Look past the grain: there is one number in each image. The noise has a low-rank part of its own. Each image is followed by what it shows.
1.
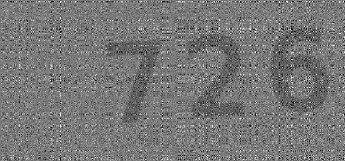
726
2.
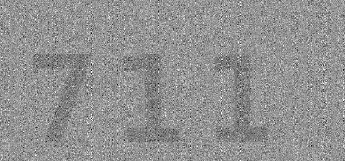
711
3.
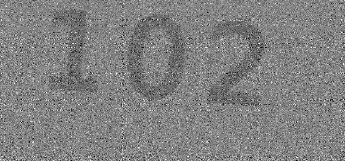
102
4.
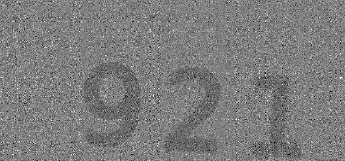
921
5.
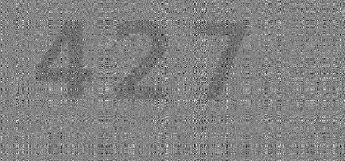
427
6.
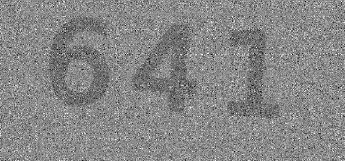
641
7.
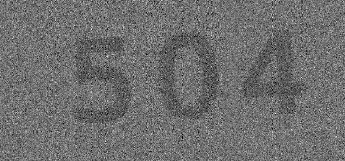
504
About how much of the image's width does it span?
two thirds
